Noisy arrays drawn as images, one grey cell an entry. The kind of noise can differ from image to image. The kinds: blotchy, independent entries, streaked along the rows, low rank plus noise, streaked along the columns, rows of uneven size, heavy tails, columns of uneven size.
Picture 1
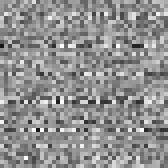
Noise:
rows of uneven size
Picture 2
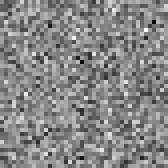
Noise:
independent entries
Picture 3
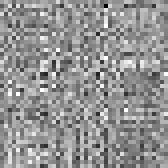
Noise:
low rank plus noise
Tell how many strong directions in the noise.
two
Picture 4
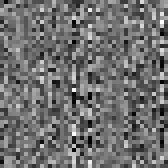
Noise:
columns of uneven size
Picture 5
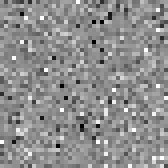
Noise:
heavy tails
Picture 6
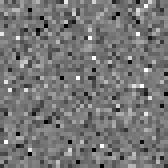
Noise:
heavy tails
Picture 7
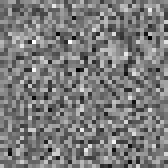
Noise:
low rank plus noise
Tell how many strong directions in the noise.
five to eight
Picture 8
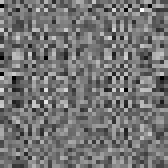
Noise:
low rank plus noise
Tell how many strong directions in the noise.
one
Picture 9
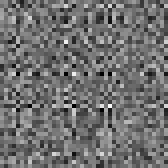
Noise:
low rank plus noise
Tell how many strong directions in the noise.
one
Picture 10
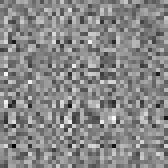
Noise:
low rank plus noise
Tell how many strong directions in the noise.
one
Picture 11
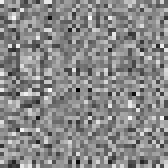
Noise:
low rank plus noise
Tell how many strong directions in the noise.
two
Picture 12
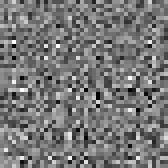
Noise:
low rank plus noise
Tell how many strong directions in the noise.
two
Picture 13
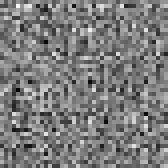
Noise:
low rank plus noise
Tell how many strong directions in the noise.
five to eight
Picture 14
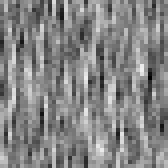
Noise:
streaked along the columns
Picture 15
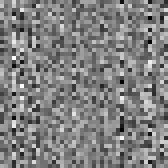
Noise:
columns of uneven size
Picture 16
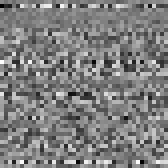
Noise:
rows of uneven size
